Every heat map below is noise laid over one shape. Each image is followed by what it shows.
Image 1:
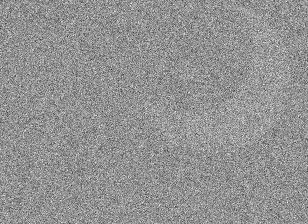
light crescent
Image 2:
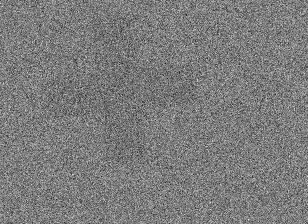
dark cross
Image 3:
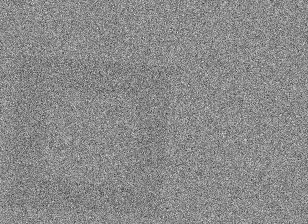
dark square frame
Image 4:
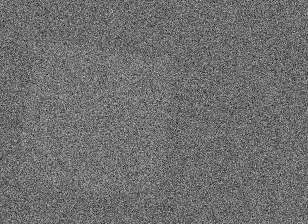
light square
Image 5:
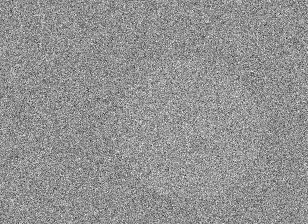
light disc
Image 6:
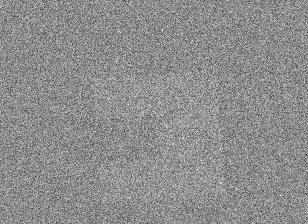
light square with a notch
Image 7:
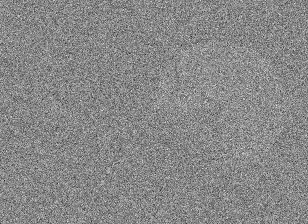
light disc with a wedge cut out
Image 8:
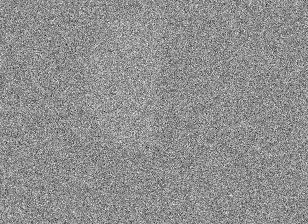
light half disc
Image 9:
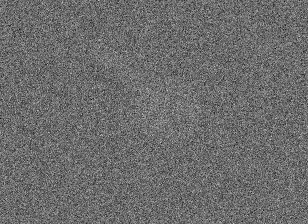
light lollipop
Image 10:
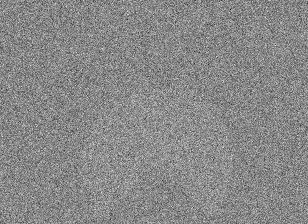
light disc with a wedge cut out
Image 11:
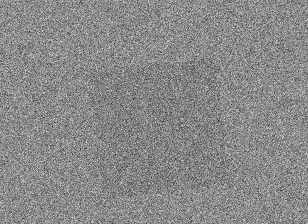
dark square
